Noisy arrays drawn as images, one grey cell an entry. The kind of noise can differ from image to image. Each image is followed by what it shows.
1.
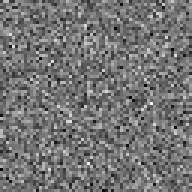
independent entries
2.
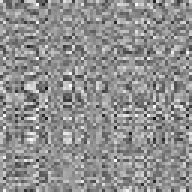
low rank plus noise
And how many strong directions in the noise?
two
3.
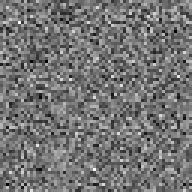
low rank plus noise
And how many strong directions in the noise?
five to eight
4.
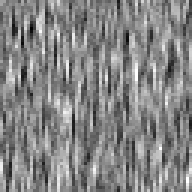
streaked along the columns
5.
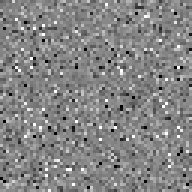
heavy tails
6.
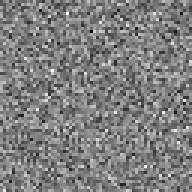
independent entries
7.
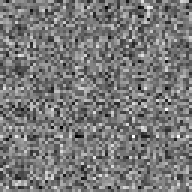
low rank plus noise
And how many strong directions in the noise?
five to eight
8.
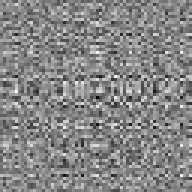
low rank plus noise
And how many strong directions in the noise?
two
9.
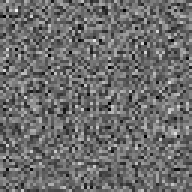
low rank plus noise
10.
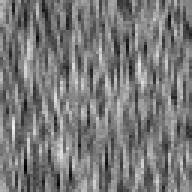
streaked along the columns
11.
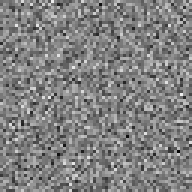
independent entries
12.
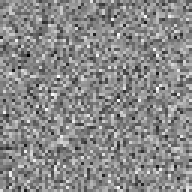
independent entries
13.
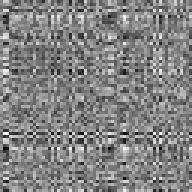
low rank plus noise
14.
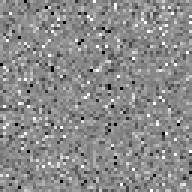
heavy tails
